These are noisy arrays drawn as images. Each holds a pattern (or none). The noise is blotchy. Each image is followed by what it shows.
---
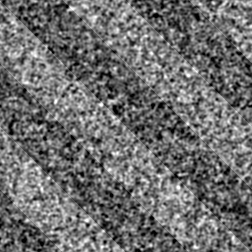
diagonal stripes
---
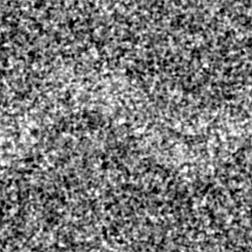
a wavy band
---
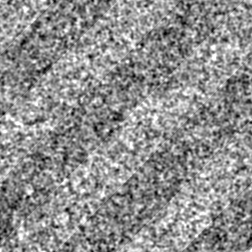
diagonal stripes
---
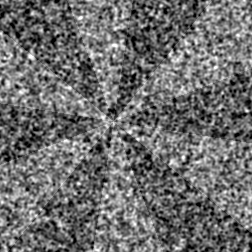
spokes from one point
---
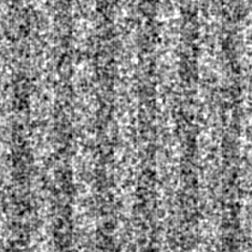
vertical stripes
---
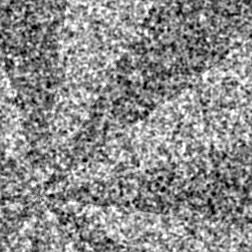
spokes from one point
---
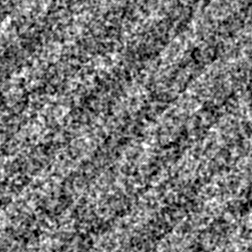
diagonal stripes
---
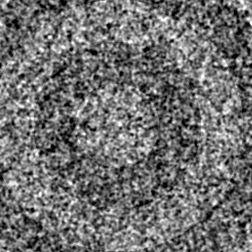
rings round one point
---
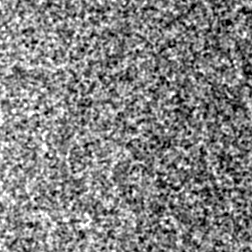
a smooth slope
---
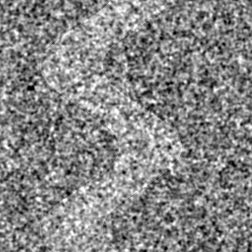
a wavy band
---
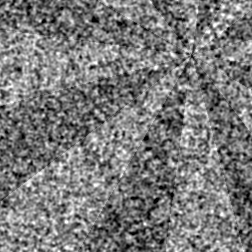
spokes from one point
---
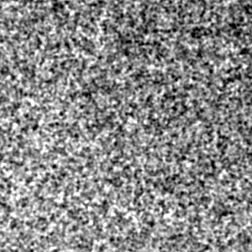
a smooth slope
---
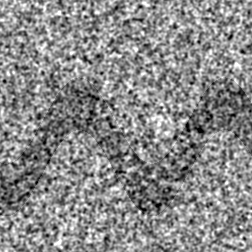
a wavy band
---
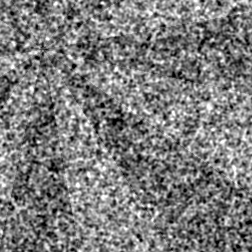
spokes from one point
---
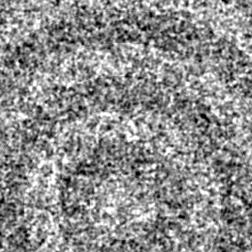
rings round one point
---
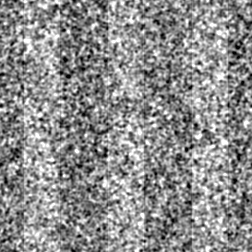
vertical stripes
